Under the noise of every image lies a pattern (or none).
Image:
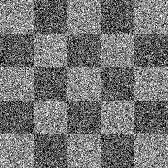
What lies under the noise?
a checkerboard
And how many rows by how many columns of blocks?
5 by 5
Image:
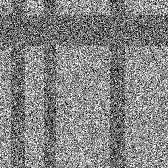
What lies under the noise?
bands of rows crossing bands of columns
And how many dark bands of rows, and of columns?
1 and 3
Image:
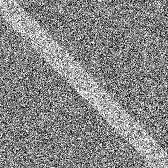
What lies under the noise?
a diagonal band
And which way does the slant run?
top left to bottom right
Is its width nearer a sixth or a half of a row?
a sixth
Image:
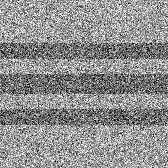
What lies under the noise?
bands of rows
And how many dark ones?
3
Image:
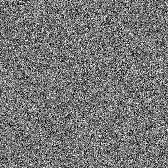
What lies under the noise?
only noise
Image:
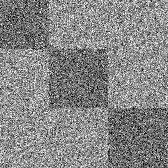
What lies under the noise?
blocks along the diagonal
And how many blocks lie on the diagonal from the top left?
3
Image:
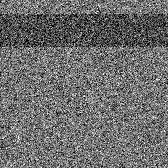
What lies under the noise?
one band of rows
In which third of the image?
top
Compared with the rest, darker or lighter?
darker
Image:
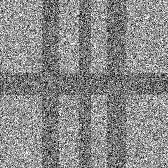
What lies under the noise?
bands of rows crossing bands of columns
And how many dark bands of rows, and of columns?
1 and 3
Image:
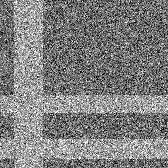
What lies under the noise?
bands of rows crossing bands of columns
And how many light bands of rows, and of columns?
2 and 1
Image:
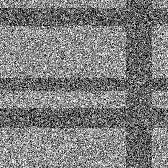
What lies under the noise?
bands of rows crossing bands of columns
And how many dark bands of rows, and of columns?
3 and 1
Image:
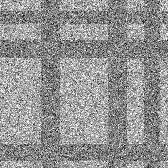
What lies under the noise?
bands of rows crossing bands of columns
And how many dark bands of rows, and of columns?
3 and 3
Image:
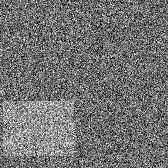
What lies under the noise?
one block
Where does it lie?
bottom left
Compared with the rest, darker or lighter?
lighter
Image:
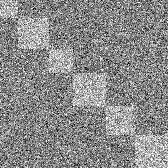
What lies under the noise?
blocks along the diagonal
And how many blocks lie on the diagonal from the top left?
6
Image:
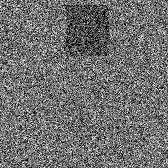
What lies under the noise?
one block
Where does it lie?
top middle
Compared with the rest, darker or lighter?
darker
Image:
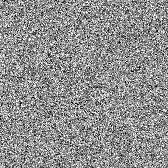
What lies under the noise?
only noise
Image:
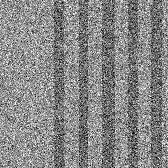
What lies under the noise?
bands of columns
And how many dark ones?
5
